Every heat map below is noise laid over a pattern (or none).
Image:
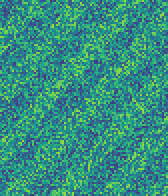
diagonal stripes
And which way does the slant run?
bottom left to top right
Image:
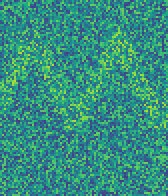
a wavy band
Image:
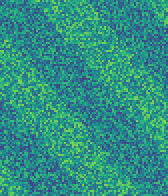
diagonal stripes
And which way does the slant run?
top left to bottom right
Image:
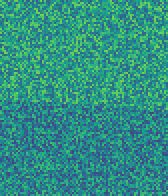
a sharp edge
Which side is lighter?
top
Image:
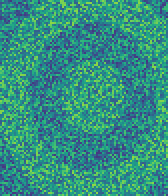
rings round one point
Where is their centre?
centre
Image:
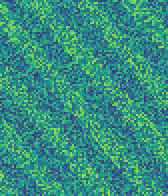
diagonal stripes
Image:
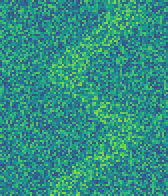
a wavy band
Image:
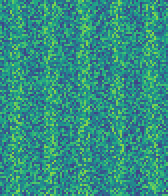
vertical stripes
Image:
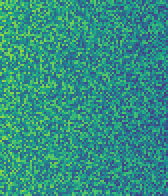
a smooth slope
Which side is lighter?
left
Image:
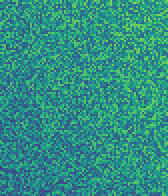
a smooth slope
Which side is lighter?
top right
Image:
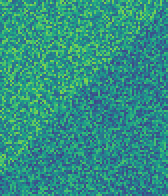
a sharp edge
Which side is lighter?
top left
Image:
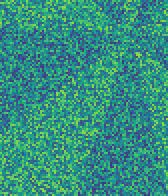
spokes from one point
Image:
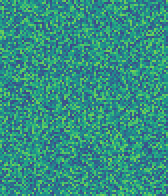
only noise
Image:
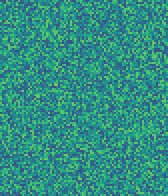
only noise
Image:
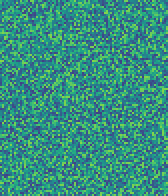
only noise
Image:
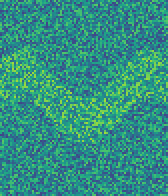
a wavy band
